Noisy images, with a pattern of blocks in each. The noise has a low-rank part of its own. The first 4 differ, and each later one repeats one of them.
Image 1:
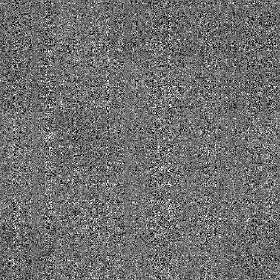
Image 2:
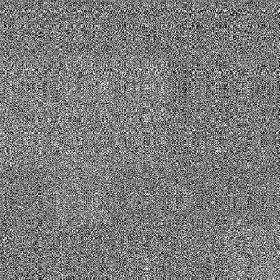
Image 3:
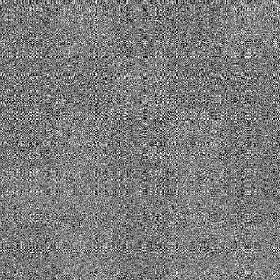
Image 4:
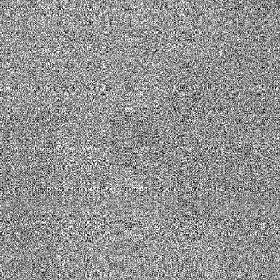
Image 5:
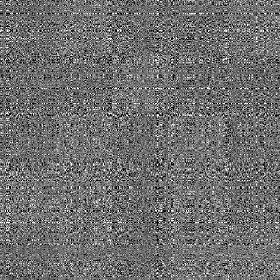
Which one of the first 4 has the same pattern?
3
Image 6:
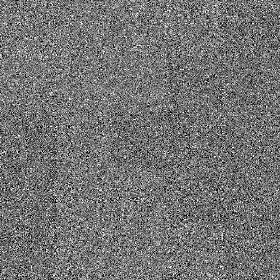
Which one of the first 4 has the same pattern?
4
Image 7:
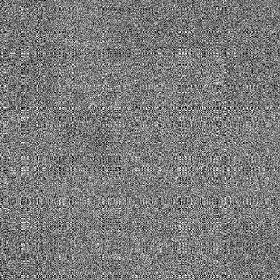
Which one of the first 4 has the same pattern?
1
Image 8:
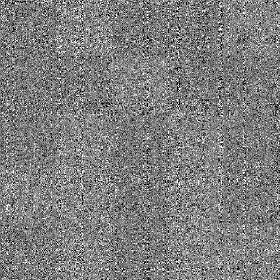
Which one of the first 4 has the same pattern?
3
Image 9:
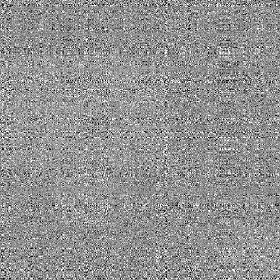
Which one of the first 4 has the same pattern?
2
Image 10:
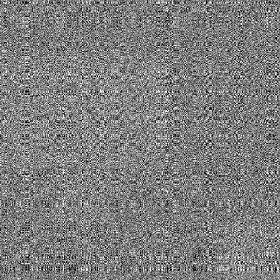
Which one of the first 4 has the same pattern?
2
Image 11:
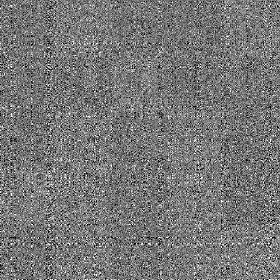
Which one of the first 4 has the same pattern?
3
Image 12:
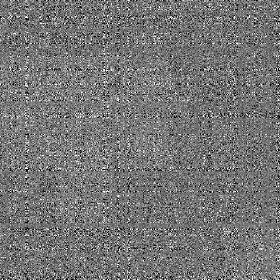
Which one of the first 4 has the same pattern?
2
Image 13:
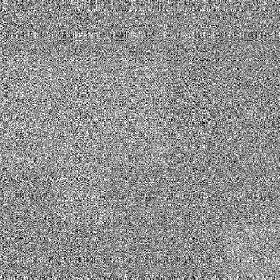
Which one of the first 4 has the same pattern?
2
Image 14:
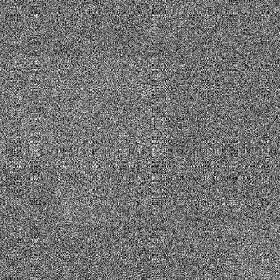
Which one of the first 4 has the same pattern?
2
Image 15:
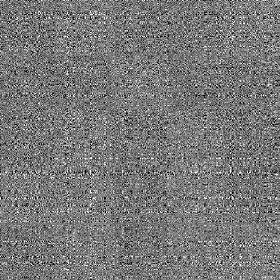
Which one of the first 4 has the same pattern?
3
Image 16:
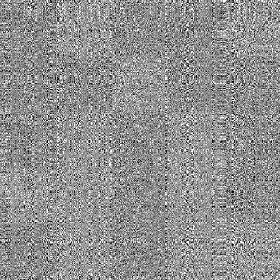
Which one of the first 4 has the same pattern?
3
